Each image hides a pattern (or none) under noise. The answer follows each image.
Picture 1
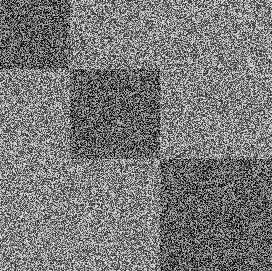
blocks along the diagonal
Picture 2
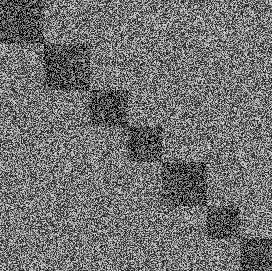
blocks along the diagonal
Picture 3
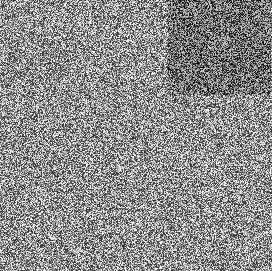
one block
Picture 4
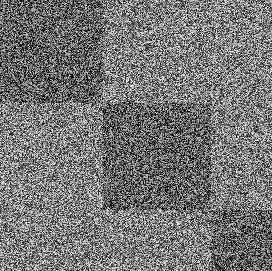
blocks along the diagonal
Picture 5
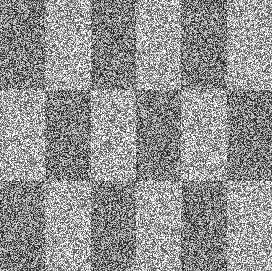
a checkerboard
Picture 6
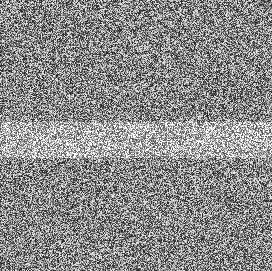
one band of rows
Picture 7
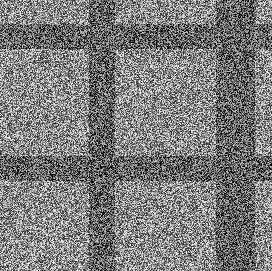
bands of rows crossing bands of columns
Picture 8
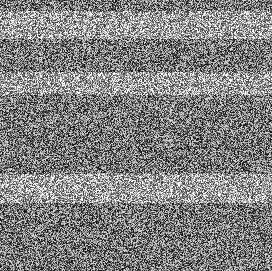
bands of rows
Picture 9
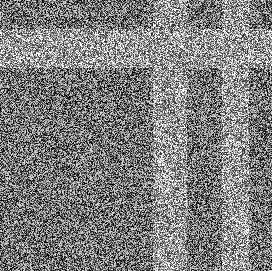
bands of rows crossing bands of columns
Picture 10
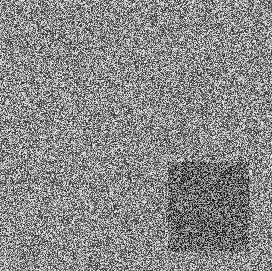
one block
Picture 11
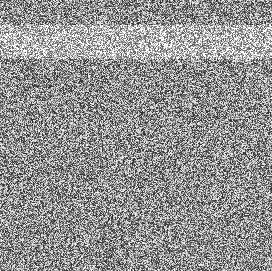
one band of rows
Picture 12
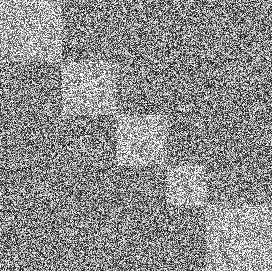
blocks along the diagonal
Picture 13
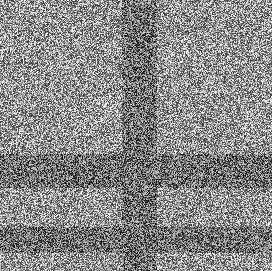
bands of rows crossing bands of columns
